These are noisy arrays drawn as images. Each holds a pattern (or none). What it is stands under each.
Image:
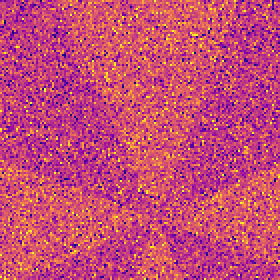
spokes from one point
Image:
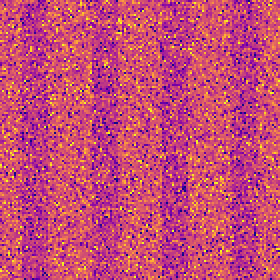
vertical stripes
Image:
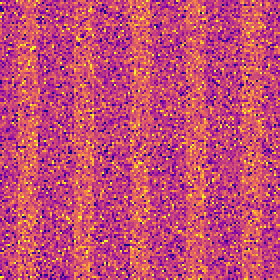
vertical stripes
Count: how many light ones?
5
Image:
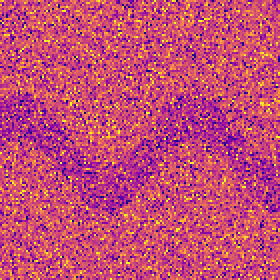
a wavy band
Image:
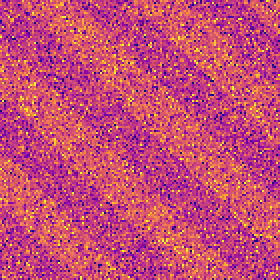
diagonal stripes
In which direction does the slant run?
top left to bottom right
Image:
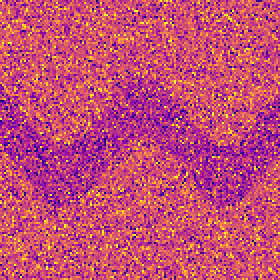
a wavy band
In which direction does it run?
left to right
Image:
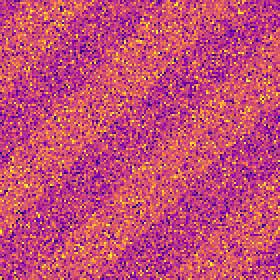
diagonal stripes
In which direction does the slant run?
bottom left to top right
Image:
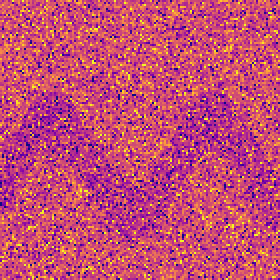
a wavy band
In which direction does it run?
left to right
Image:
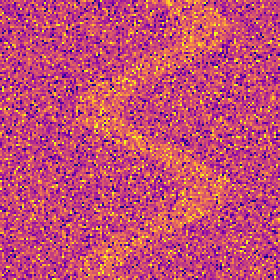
a wavy band
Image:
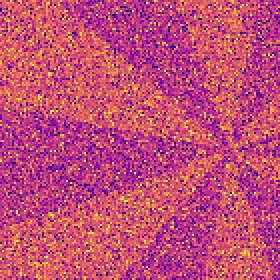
spokes from one point
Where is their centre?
middle right
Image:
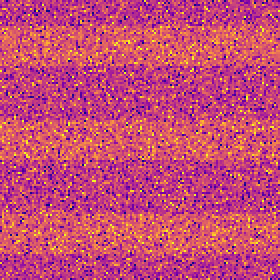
horizontal stripes
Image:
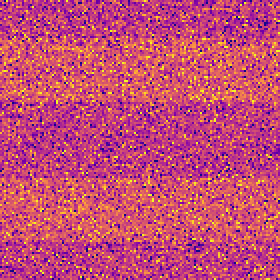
horizontal stripes
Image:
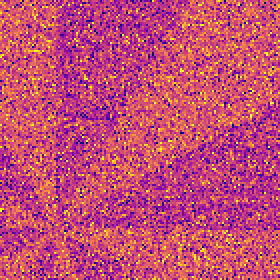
spokes from one point
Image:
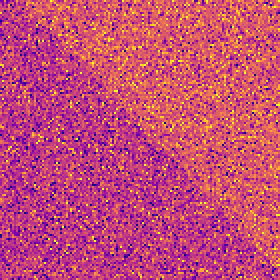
a sharp edge
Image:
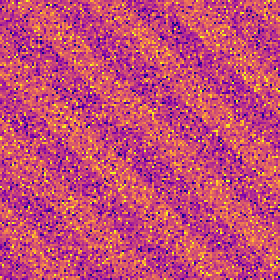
diagonal stripes
